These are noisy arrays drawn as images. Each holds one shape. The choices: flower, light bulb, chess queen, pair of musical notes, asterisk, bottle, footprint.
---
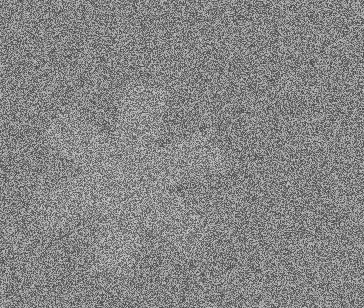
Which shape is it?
asterisk
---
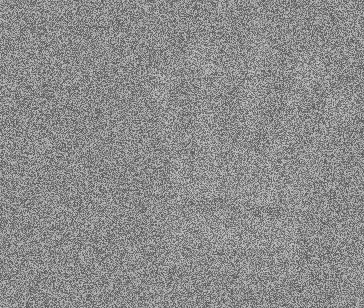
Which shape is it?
chess queen
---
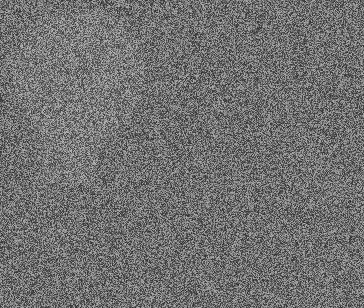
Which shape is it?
light bulb
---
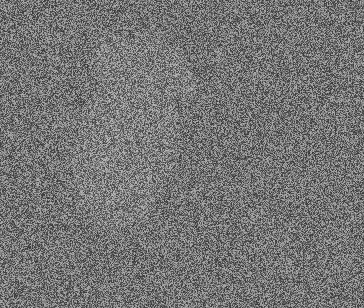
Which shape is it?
footprint
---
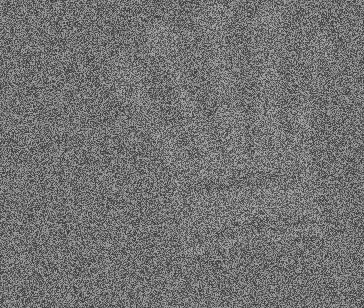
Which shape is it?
chess queen
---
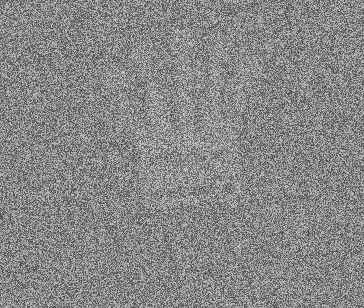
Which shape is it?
chess queen
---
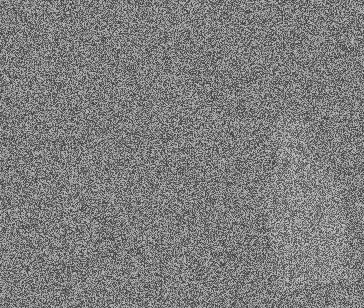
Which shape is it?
bottle
